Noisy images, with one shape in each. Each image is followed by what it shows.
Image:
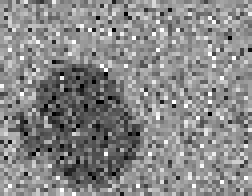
apple
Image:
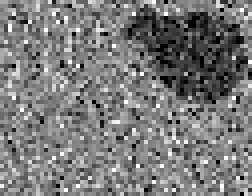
light bulb
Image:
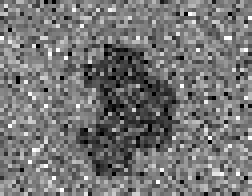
car
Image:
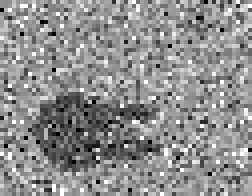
rabbit's head
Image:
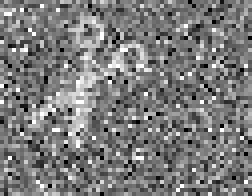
pair of scissors
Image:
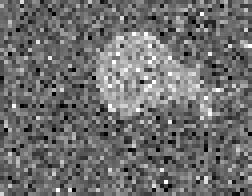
pear
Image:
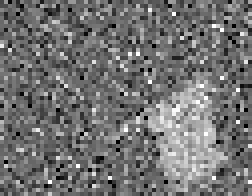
flag
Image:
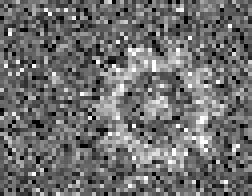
gear
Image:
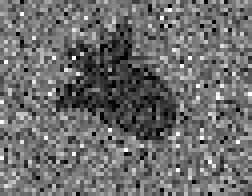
bell
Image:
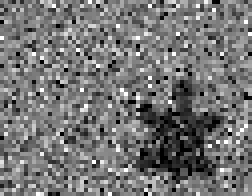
turtle
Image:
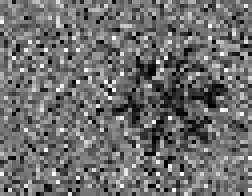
snowflake
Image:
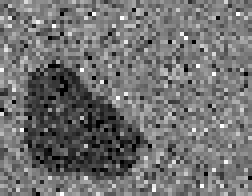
cloud
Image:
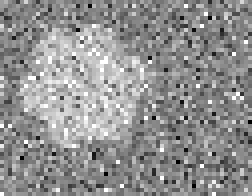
flower
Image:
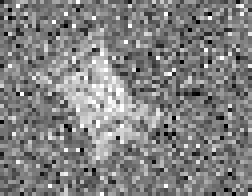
chess rook
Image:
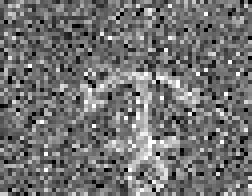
anchor
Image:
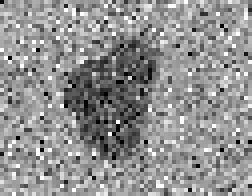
cloud
